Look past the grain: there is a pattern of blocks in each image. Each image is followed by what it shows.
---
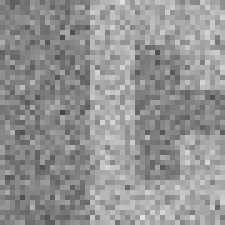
top and bottom mirror each other
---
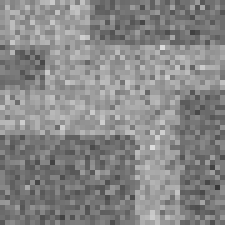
no symmetry
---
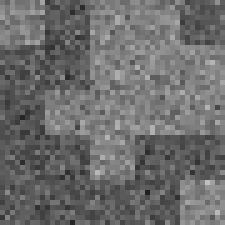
mirrored about the diagonal from the bottom left
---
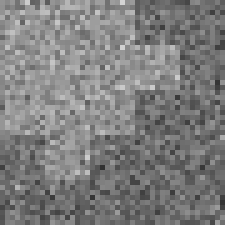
mirrored about the diagonal from the top left
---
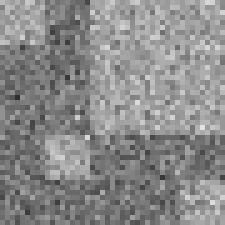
mirrored about the diagonal from the bottom left
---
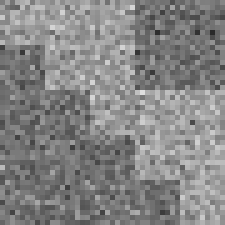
mirrored about the diagonal from the bottom left
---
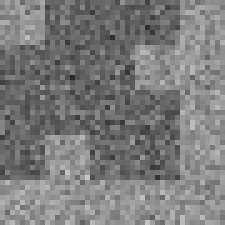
mirrored about the diagonal from the top left
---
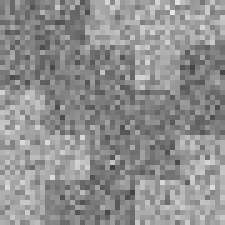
mirrored about the diagonal from the top left
